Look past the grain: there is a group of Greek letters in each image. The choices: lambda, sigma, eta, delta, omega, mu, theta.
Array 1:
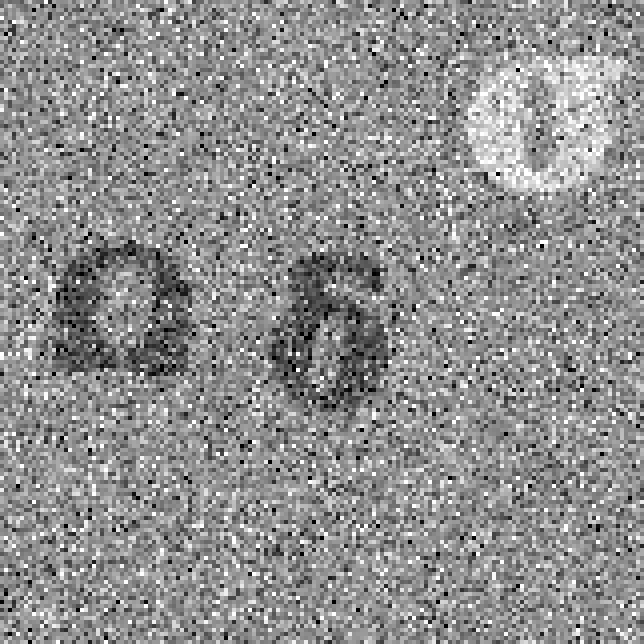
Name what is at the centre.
delta
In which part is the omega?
middle left
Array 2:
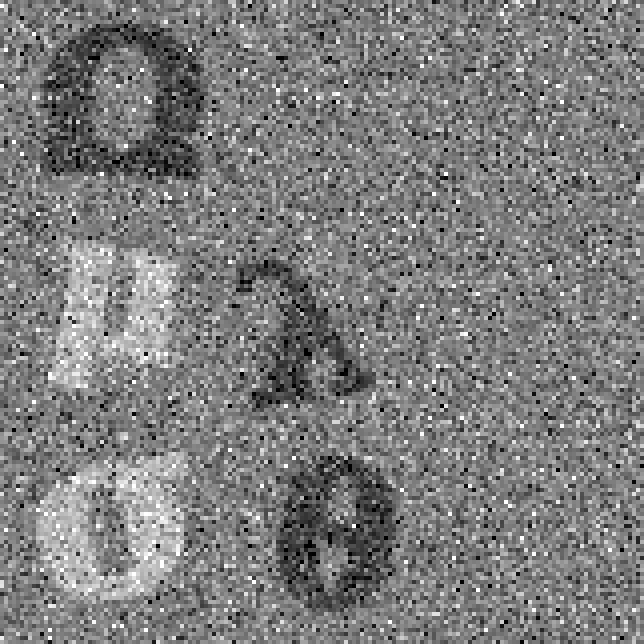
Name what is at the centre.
lambda
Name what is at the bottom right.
nothing
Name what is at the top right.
nothing
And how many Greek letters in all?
5
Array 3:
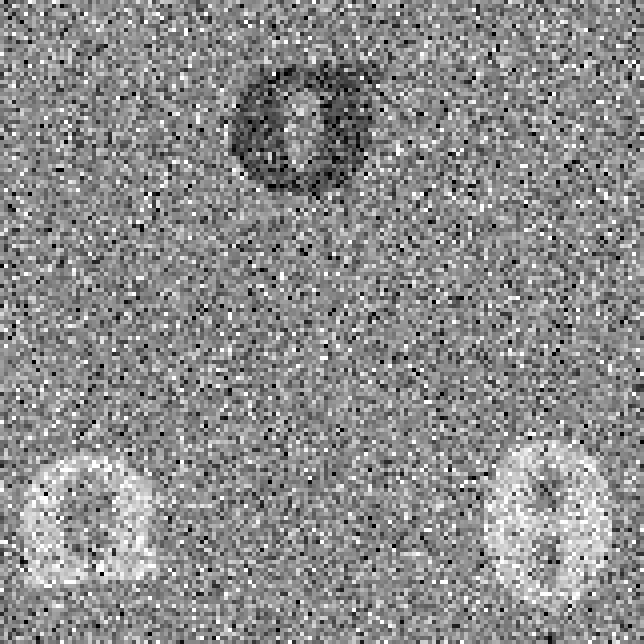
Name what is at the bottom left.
omega
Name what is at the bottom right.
theta
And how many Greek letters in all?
3
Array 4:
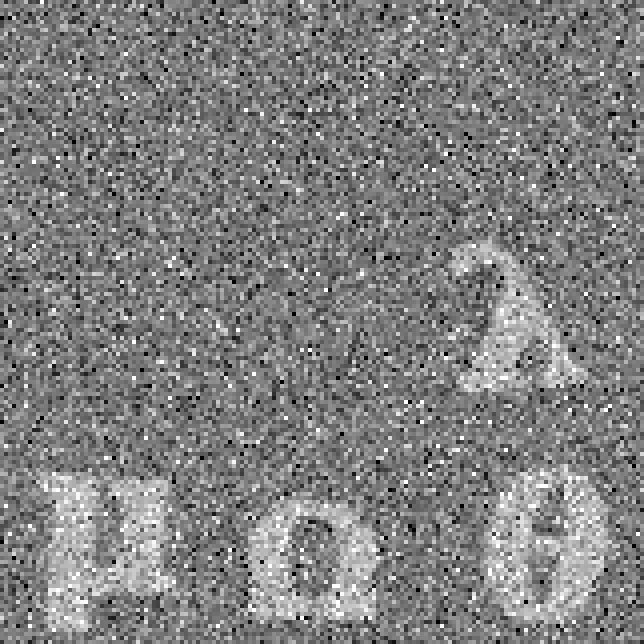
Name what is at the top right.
nothing
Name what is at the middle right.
lambda
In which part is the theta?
bottom right
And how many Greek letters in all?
4
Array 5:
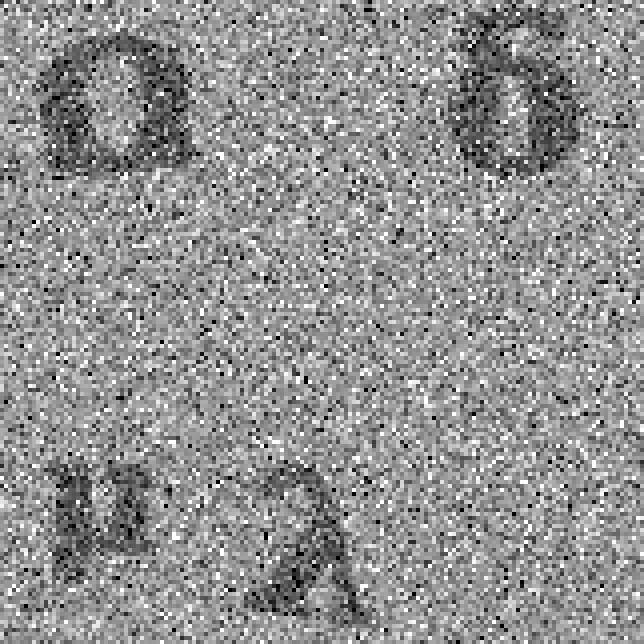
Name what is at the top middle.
nothing
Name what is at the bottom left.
mu
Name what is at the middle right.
nothing
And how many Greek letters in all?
4
